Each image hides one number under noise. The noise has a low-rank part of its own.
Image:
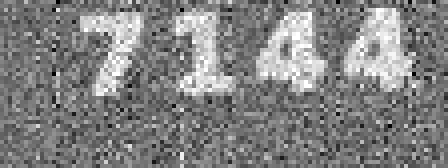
7144
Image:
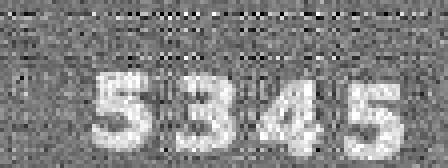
5345
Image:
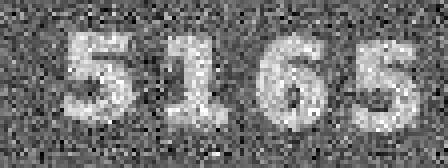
5165
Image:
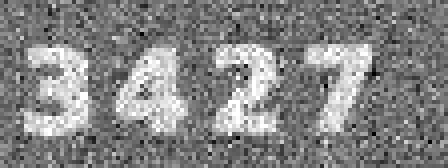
3427
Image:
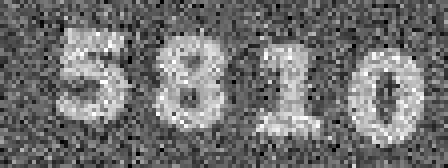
5810
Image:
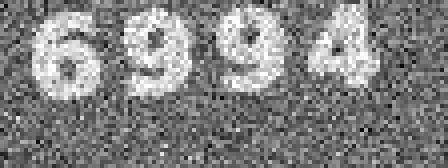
6994
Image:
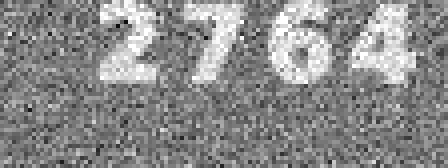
2764
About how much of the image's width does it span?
two thirds
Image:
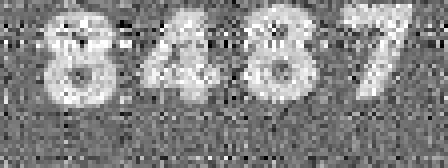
8487
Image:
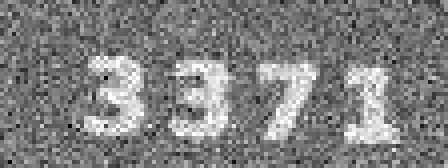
3371
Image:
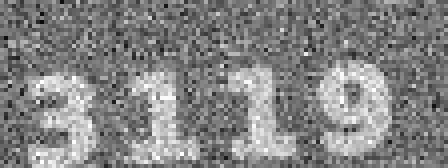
3119
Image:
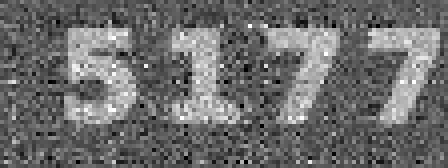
5177
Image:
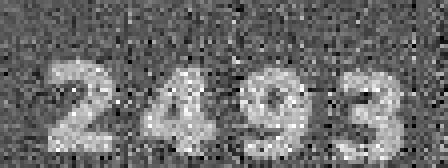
2493
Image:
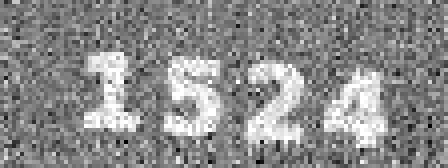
1524
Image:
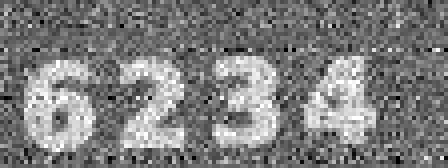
6234
